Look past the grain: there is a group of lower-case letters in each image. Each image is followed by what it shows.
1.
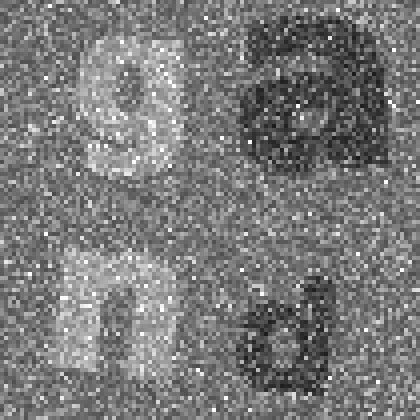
top left: light g; top right: dark a; bottom left: light n; bottom right: dark d
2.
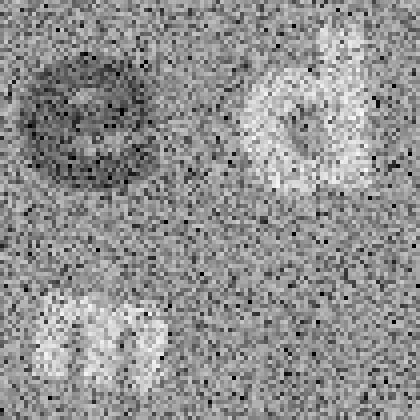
top left: dark e; top right: light d; bottom left: light m
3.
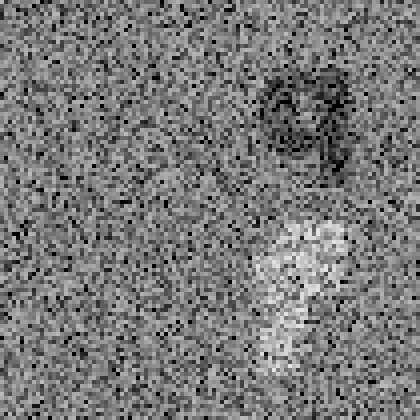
top right: dark q; bottom right: light f
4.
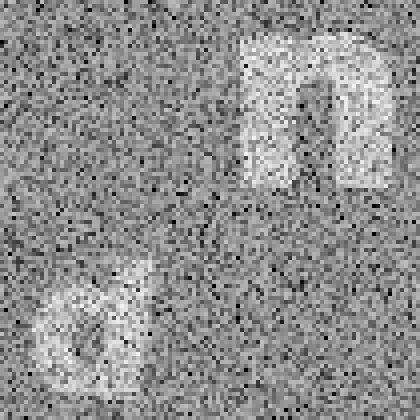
top right: light n; bottom left: light d
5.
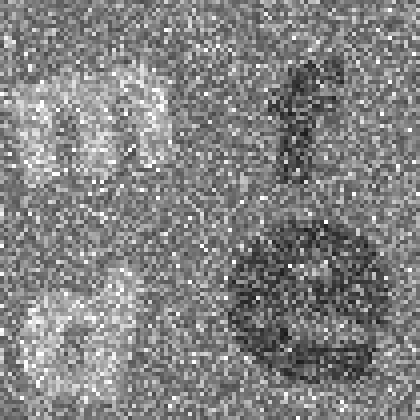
top left: light m; top right: dark f; bottom left: light d; bottom right: dark e
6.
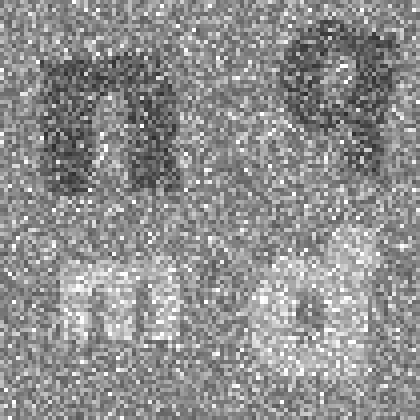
top left: dark n; top right: dark q; bottom left: light m; bottom right: light d
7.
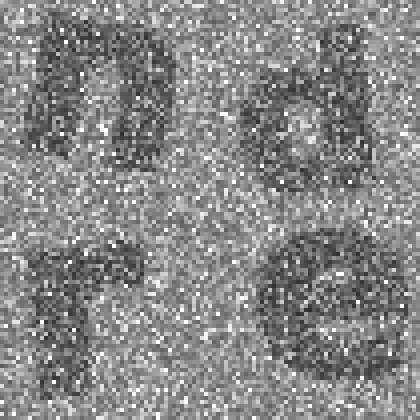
top left: dark n; top right: dark d; bottom left: dark r; bottom right: dark e
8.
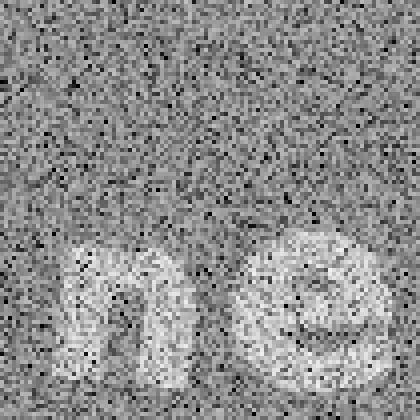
bottom left: light n; bottom right: light e
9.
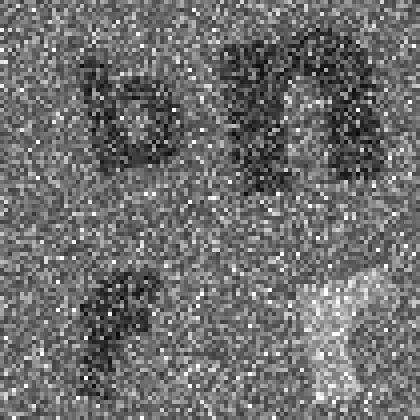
top left: dark b; top right: dark n; bottom left: dark f; bottom right: light r
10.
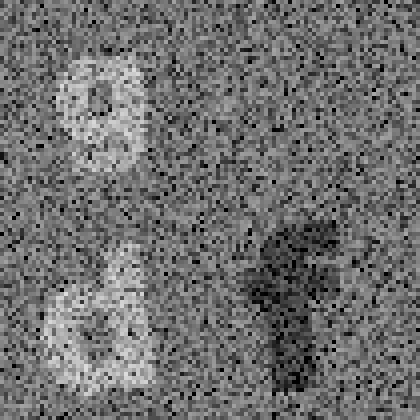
top left: light g; bottom left: light d; bottom right: dark f
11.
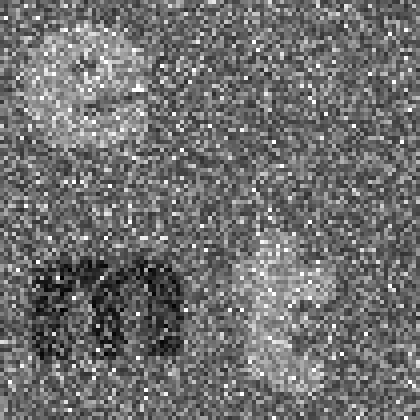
top left: light e; bottom left: dark m; bottom right: light t
